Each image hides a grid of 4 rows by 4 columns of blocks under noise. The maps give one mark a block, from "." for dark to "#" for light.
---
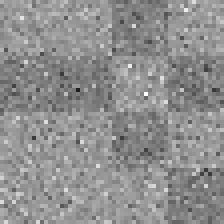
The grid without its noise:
# # . #
. . # .
# # . #
# # # .
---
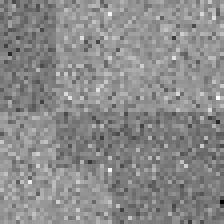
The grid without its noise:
. # # #
. # # #
# . . .
# # . .
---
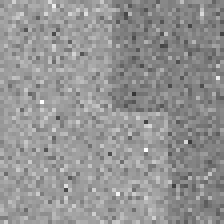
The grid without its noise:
# # . .
# # . .
# # # .
# # # .
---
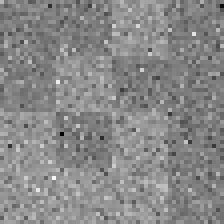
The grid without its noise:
. . # .
. # . .
# . # .
# # # .
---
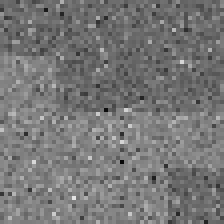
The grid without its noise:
. . . .
# . . .
# # # #
# # # .
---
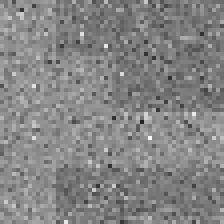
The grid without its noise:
# . . .
# # . .
# # # #
# . . .
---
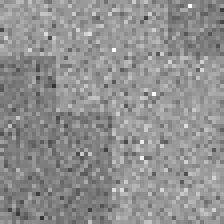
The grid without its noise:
# # # .
. # # #
. . # #
. . # #
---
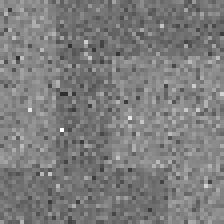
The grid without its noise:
# . . .
# . # #
# . # #
. . . #
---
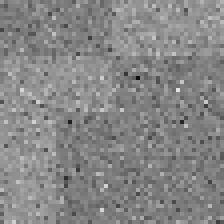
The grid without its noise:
. . # #
# # . .
# . . .
# . . .
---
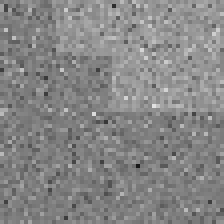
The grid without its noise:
. # # #
. . # #
. . . .
. . . .
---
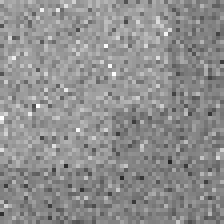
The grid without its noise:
# # # .
# # # .
# # . .
. . . .
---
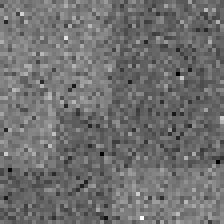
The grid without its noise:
# # . .
# # . .
# . . .
. . # #
